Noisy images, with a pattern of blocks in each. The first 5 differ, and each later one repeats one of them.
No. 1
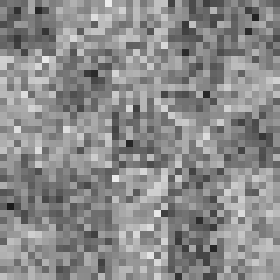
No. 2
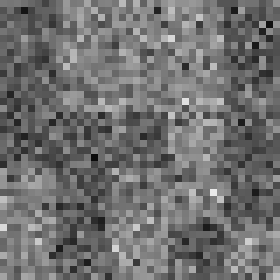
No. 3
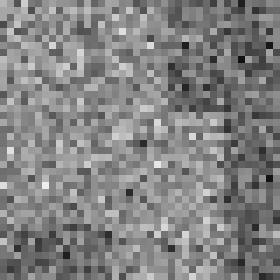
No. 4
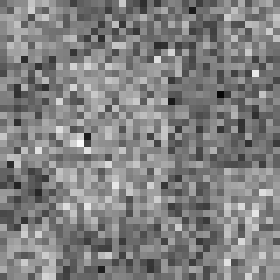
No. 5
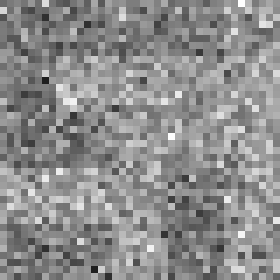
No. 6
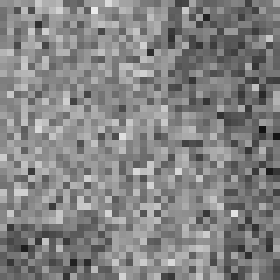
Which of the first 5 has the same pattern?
3
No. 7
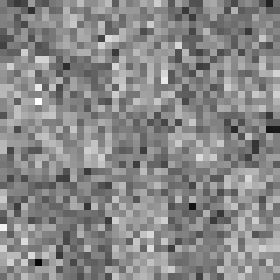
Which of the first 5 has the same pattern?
1
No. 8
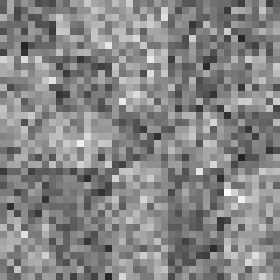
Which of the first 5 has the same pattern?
1
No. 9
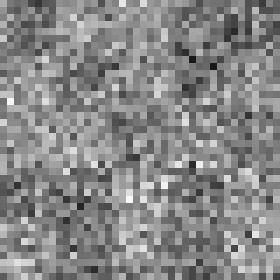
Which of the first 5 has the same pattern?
1
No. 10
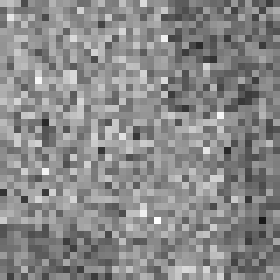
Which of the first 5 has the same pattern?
3
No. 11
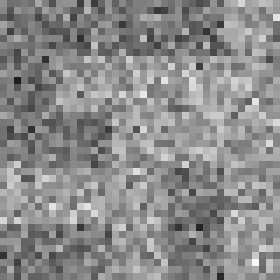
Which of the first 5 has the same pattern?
5
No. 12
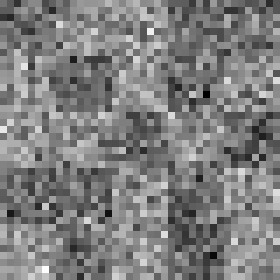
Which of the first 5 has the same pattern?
1
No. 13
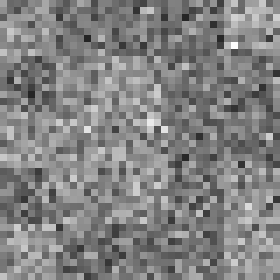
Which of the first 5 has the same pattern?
4
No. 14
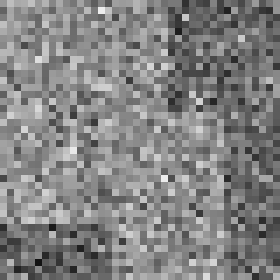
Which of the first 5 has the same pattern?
3
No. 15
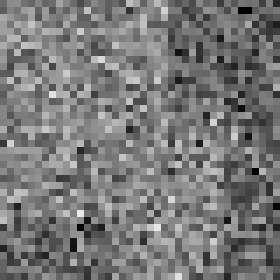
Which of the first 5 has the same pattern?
3
